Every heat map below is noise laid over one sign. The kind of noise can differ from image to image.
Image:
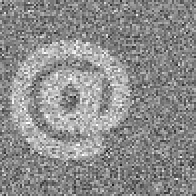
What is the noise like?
low rank plus noise
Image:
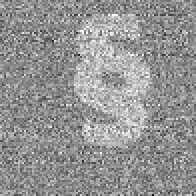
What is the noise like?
rows of uneven size
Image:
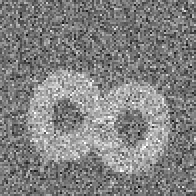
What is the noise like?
independent entries
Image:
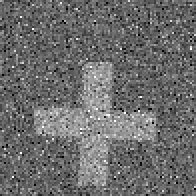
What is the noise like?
heavy tails
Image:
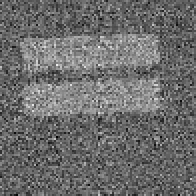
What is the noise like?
low rank plus noise
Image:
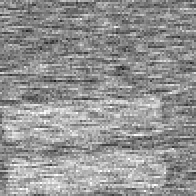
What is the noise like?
streaked along the rows
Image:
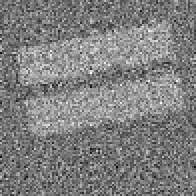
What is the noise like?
low rank plus noise
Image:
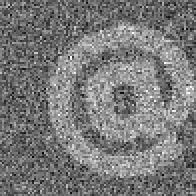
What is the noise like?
low rank plus noise
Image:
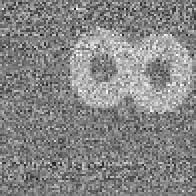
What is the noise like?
rows of uneven size
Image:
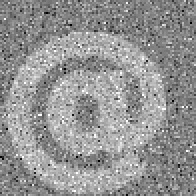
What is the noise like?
heavy tails
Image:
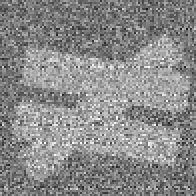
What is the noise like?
rows of uneven size
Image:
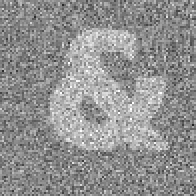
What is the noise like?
low rank plus noise
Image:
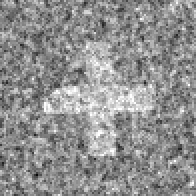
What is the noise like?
blotchy
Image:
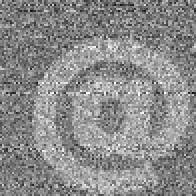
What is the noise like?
rows of uneven size
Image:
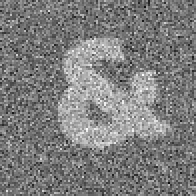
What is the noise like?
independent entries
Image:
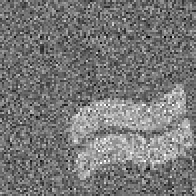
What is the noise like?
low rank plus noise
